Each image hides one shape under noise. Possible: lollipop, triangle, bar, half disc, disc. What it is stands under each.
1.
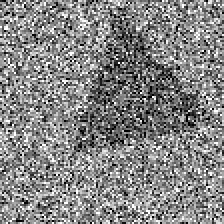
dark triangle
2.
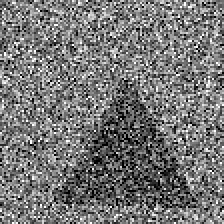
dark triangle
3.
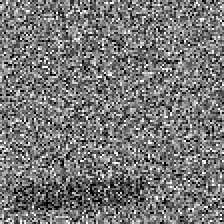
dark bar
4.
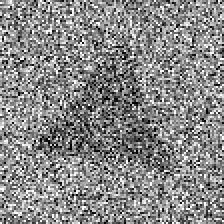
dark triangle
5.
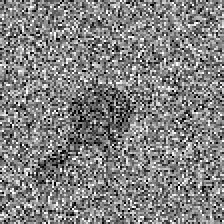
dark lollipop
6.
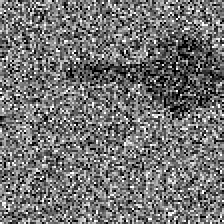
dark lollipop
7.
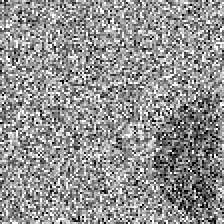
dark half disc
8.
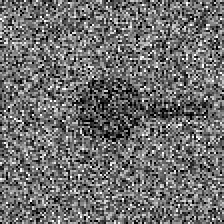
dark lollipop
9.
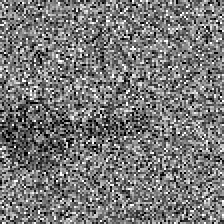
dark lollipop
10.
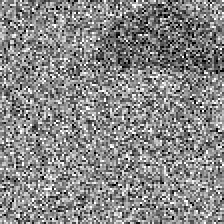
dark half disc
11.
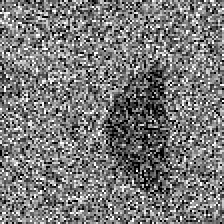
dark half disc
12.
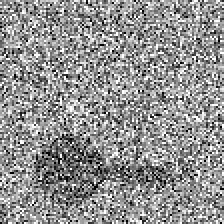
dark lollipop
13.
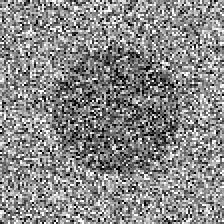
dark disc
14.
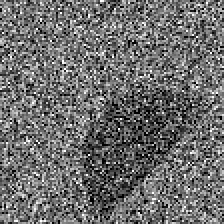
dark half disc
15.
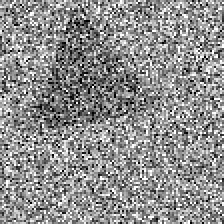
dark triangle
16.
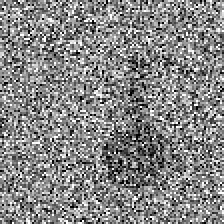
dark lollipop
